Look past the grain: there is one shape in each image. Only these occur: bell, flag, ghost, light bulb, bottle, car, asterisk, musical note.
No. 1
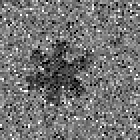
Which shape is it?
asterisk
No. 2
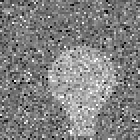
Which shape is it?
light bulb
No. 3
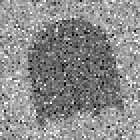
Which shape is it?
ghost
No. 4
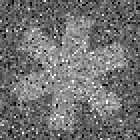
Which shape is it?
asterisk
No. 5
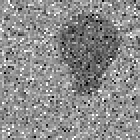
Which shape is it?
light bulb
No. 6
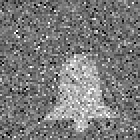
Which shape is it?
bell
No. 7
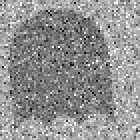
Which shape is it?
ghost
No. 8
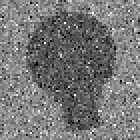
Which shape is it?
light bulb
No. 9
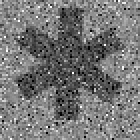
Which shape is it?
asterisk
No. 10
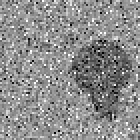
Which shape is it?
light bulb
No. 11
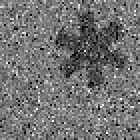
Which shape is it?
asterisk
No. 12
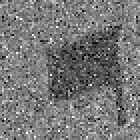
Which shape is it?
flag
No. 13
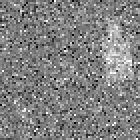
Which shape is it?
bottle
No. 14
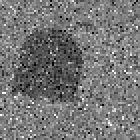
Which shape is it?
ghost
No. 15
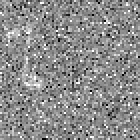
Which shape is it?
musical note
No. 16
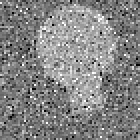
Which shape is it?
light bulb
